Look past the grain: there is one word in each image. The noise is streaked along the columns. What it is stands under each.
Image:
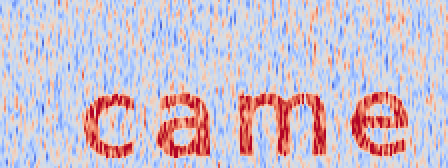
came
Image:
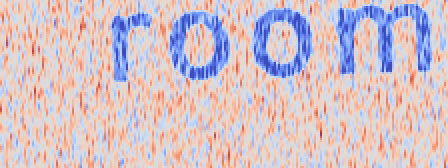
room
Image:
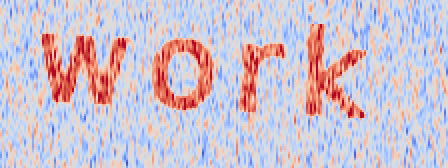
work
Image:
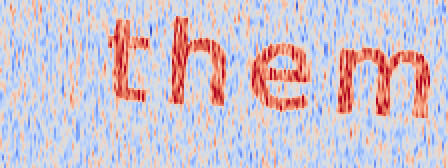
them
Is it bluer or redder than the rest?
redder
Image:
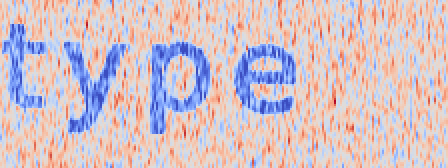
type
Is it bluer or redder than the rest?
bluer
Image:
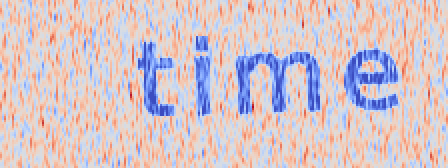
time
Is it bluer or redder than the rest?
bluer
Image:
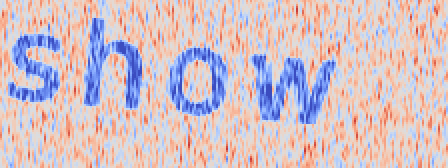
show
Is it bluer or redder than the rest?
bluer
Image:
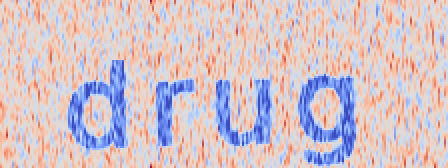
drug
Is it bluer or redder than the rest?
bluer
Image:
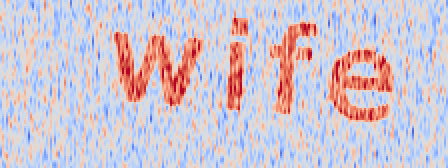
wife
